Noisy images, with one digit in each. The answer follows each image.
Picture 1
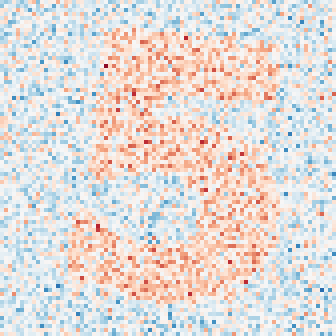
red 5
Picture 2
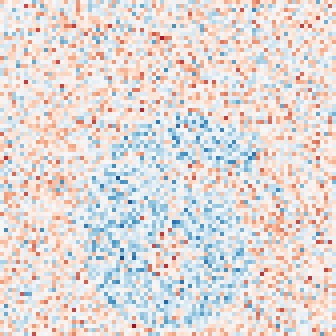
blue 6
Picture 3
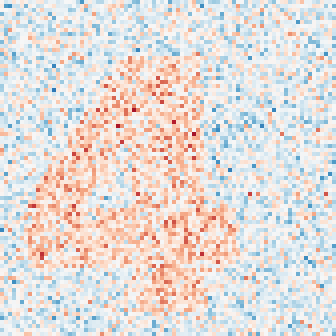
red 4
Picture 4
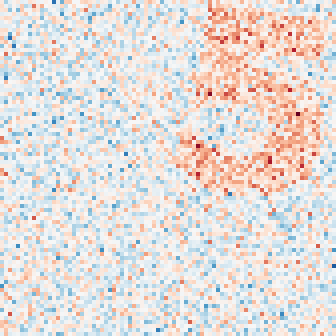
red 5
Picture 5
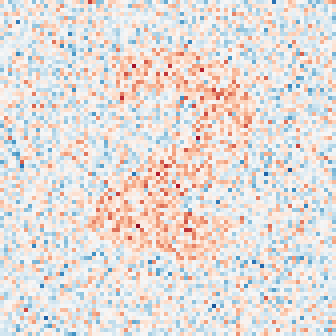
red 2
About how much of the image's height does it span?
two thirds
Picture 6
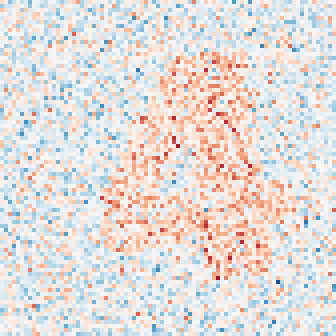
red 4
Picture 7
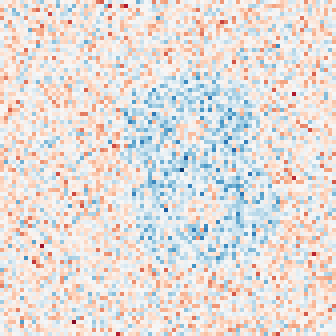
blue 8
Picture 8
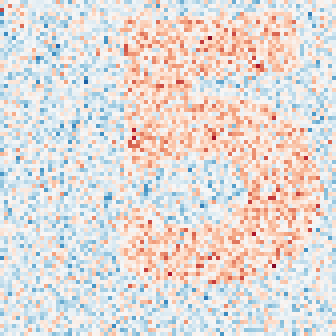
red 5
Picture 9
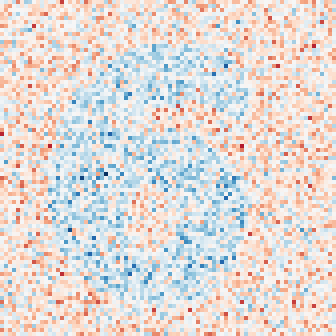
blue 6
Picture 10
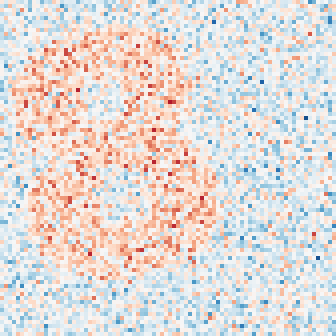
red 8
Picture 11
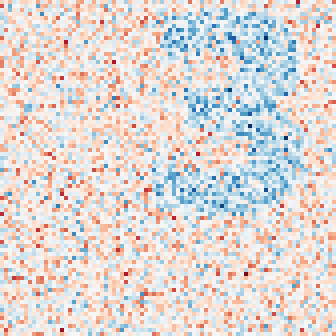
blue 3
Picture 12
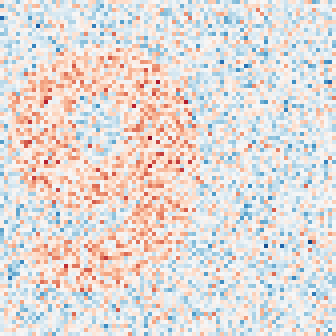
red 9
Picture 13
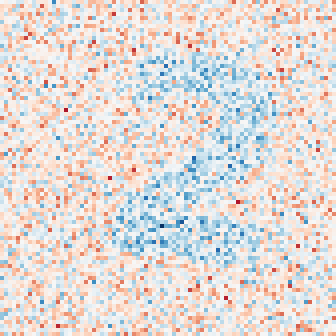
blue 2
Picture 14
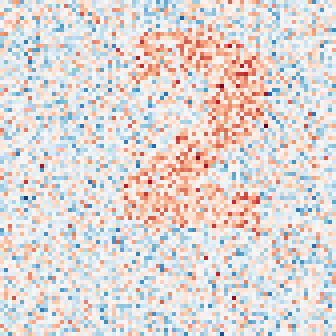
red 2
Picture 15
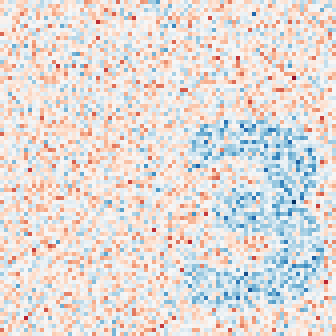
blue 3
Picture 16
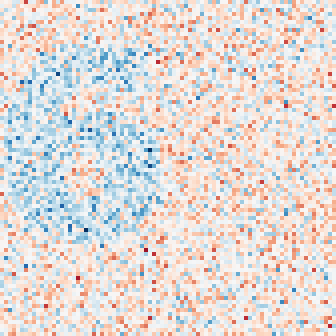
blue 6
